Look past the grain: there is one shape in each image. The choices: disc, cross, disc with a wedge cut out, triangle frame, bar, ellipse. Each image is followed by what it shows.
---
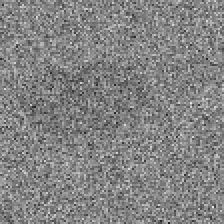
ellipse
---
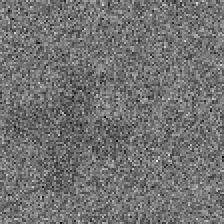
cross
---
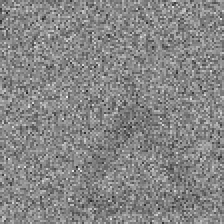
triangle frame
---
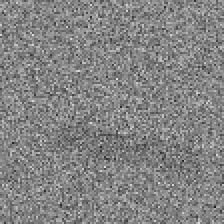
bar
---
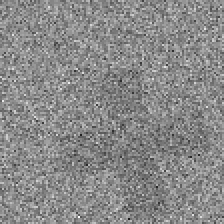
cross
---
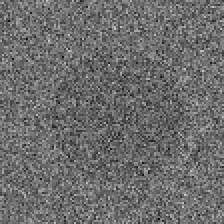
disc
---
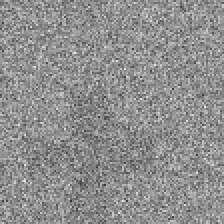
cross
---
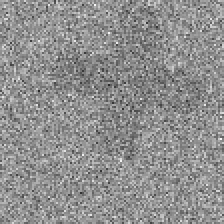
cross
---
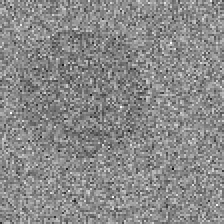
disc
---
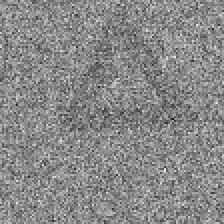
triangle frame
